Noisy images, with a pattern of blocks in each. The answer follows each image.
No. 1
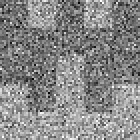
left and right mirror each other
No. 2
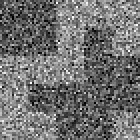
mirrored about the diagonal from the top left
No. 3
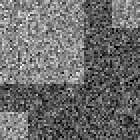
mirrored about the diagonal from the top left
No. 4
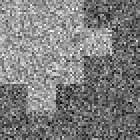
mirrored about the diagonal from the top left
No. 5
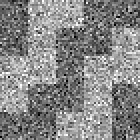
the same after a half turn
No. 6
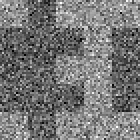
top and bottom mirror each other
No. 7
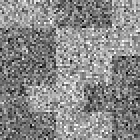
no symmetry
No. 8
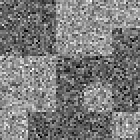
mirrored about the diagonal from the top left
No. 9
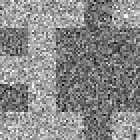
top and bottom mirror each other
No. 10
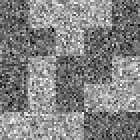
no symmetry
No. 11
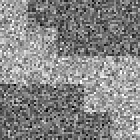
the same after a half turn
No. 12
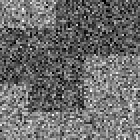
no symmetry
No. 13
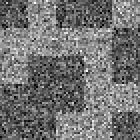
mirrored about the diagonal from the bottom left
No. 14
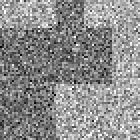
no symmetry
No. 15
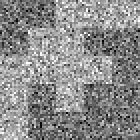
mirrored about the diagonal from the top left
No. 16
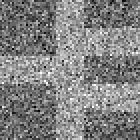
top and bottom mirror each other
